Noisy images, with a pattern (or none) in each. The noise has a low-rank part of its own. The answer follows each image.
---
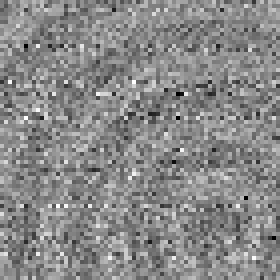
rings round one point
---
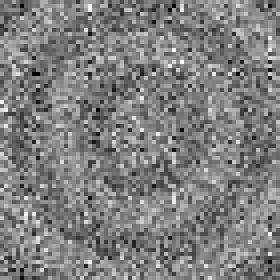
rings round one point
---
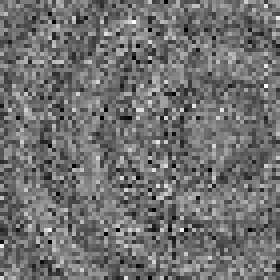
rings round one point
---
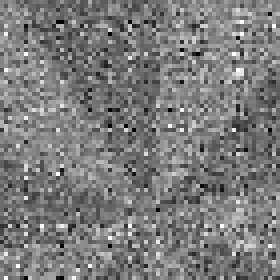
spokes from one point
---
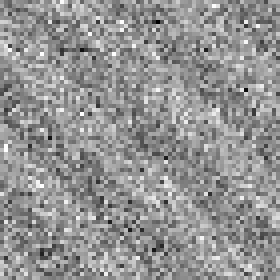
diagonal stripes
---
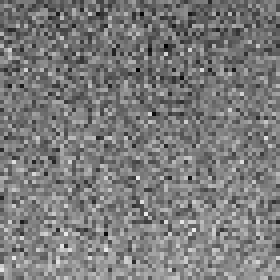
a smooth slope
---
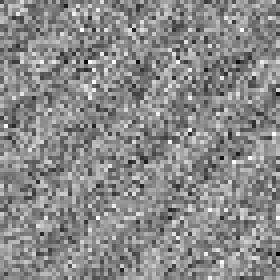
diagonal stripes
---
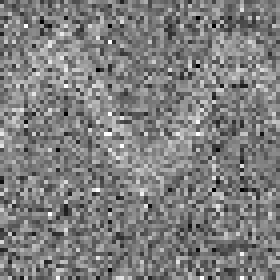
a wavy band
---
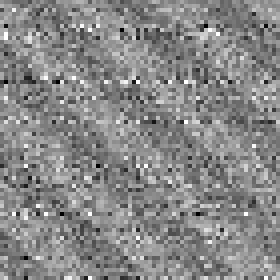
diagonal stripes
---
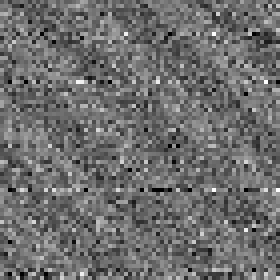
diagonal stripes
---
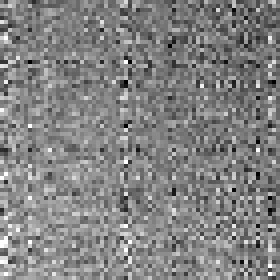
a smooth slope
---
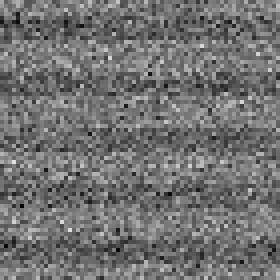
horizontal stripes
